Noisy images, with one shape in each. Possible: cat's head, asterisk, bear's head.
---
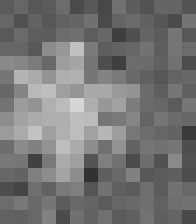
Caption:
light asterisk
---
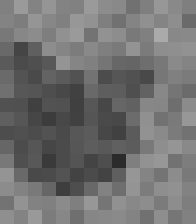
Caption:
dark bear's head
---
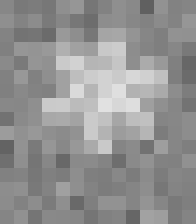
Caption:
light asterisk
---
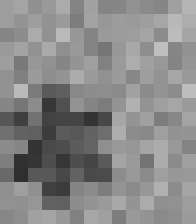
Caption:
dark asterisk
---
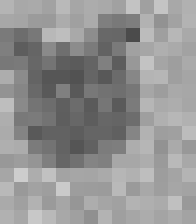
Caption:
dark bear's head
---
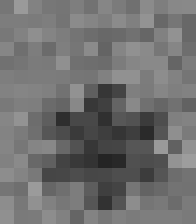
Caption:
dark asterisk
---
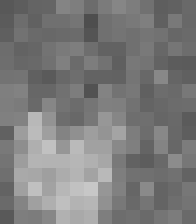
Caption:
light bear's head
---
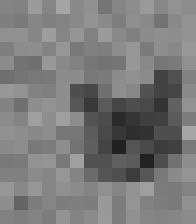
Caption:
dark bear's head
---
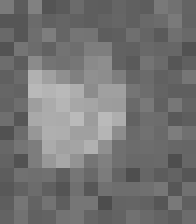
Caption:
light cat's head
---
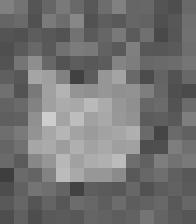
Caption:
light cat's head
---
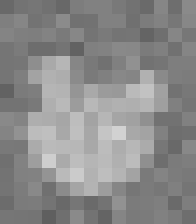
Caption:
light bear's head
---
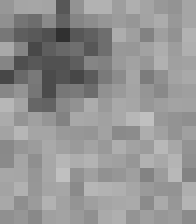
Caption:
dark asterisk
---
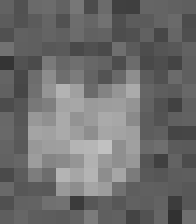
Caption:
light cat's head
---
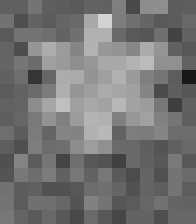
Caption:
light asterisk
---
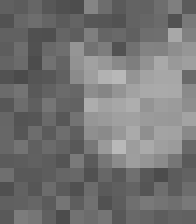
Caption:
light bear's head
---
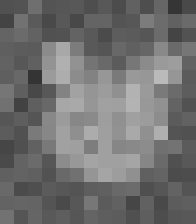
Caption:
light bear's head
